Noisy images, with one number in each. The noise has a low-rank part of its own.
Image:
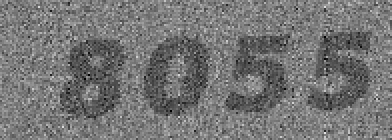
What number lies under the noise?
8055
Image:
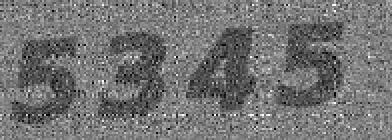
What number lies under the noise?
5345
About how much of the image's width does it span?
nearly all
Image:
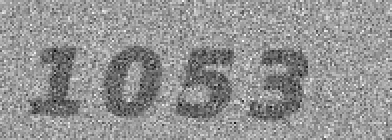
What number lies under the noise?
1053
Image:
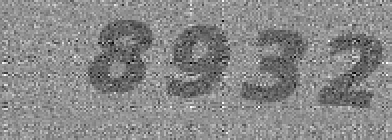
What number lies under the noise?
8932
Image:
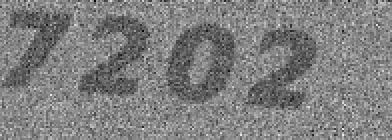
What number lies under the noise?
7202
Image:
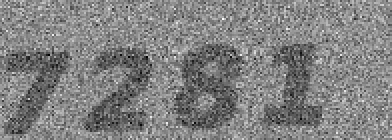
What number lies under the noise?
7281
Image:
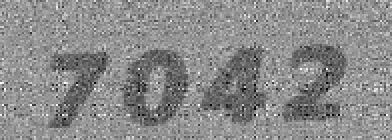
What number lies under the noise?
7042
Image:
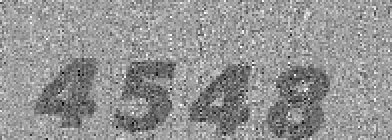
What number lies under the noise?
4548
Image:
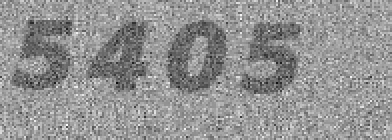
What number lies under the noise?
5405
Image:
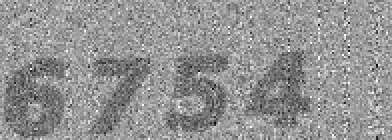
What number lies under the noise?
6754
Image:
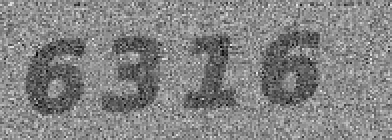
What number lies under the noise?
6316
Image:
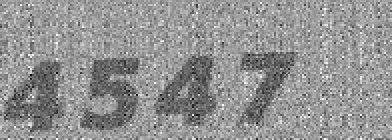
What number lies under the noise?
4547
